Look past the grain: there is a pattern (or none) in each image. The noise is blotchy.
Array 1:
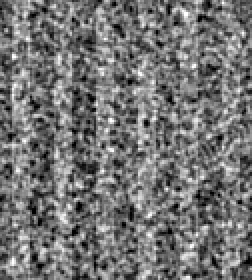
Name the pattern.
vertical stripes
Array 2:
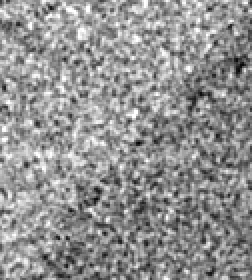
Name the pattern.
a sharp edge
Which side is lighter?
top left
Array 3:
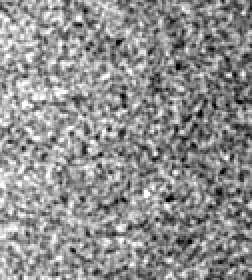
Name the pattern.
a smooth slope
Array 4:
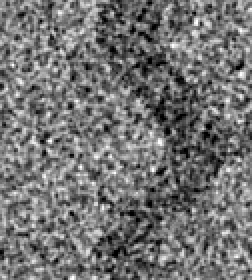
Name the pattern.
a wavy band
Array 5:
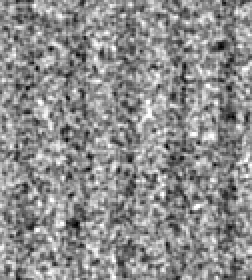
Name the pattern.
vertical stripes
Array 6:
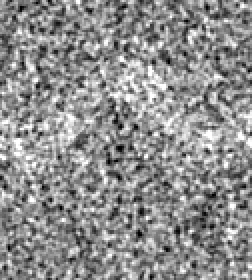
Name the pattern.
a wavy band
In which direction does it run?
left to right
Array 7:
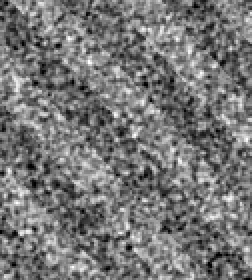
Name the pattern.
diagonal stripes
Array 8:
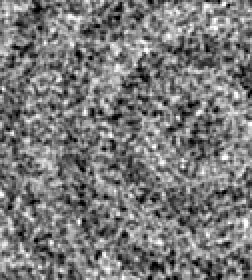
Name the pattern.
rings round one point
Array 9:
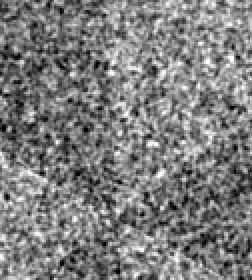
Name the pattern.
spokes from one point
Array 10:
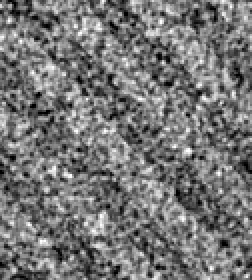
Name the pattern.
diagonal stripes
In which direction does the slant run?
top left to bottom right
